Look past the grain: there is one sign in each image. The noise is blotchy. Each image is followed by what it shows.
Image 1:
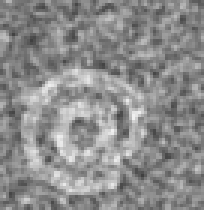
at sign
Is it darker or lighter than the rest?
lighter
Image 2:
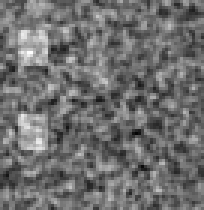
colon
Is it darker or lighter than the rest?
lighter
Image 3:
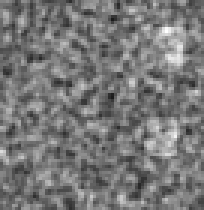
colon
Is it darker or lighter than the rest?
lighter
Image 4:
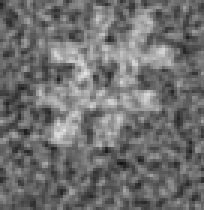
hash sign
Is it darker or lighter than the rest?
lighter
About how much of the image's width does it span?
two thirds
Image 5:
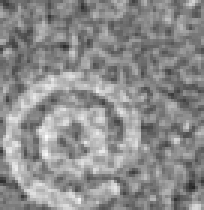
at sign
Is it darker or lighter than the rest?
lighter
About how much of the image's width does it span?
two thirds
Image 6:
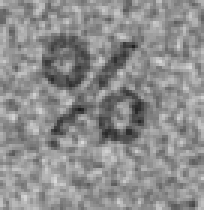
percent sign
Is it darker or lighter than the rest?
darker
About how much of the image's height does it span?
half
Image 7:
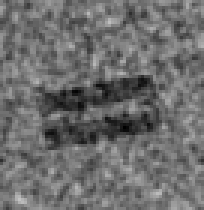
equals sign
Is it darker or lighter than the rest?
darker
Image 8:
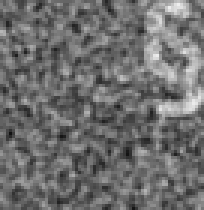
section sign
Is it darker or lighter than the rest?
lighter
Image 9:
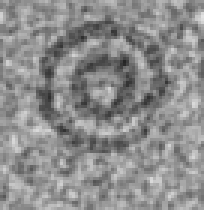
at sign
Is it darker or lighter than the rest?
darker
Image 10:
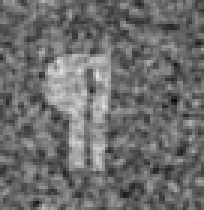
pilcrow
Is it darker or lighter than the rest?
lighter
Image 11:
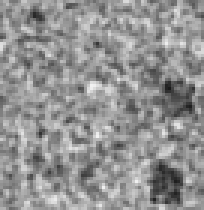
colon
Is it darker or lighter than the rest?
darker
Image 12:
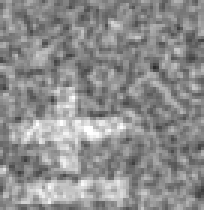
plus-minus sign
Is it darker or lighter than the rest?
lighter
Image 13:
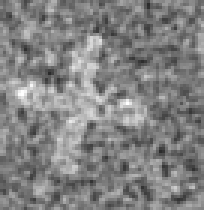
plus sign
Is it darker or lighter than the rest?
lighter
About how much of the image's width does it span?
two thirds
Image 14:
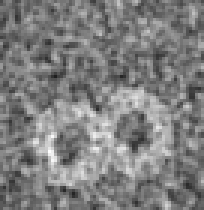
infinity sign
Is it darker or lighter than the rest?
lighter
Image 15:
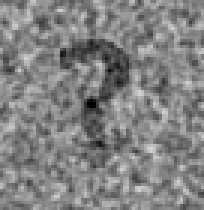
question mark
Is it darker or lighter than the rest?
darker
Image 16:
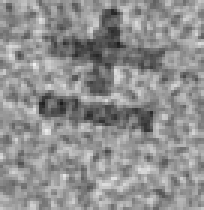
plus-minus sign
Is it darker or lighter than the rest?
darker
